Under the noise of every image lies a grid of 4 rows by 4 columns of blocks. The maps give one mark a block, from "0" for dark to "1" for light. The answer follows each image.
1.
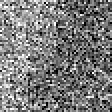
1100
1100
1000
1000
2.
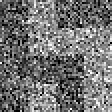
0100
0111
0001
0101
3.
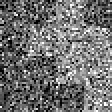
0010
0111
0011
0001
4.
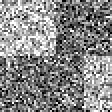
1100
1100
0001
0001
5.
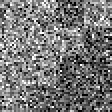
1101
1110
1100
1000
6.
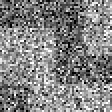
0001
1101
1100
0111
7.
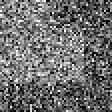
1100
1110
1110
0000
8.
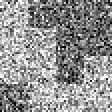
1000
1100
1101
0111
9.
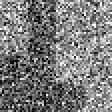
1011
1011
0011
0001
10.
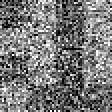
0101
1101
0101
1000
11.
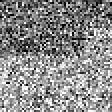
0000
0001
1111
1111
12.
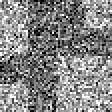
1001
1000
0011
1011
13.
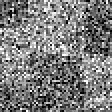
0110
1110
1001
0001
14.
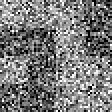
1110
0010
1011
0011
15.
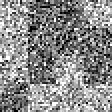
1001
1000
1010
0111
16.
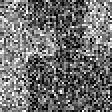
1001
1101
1000
1000
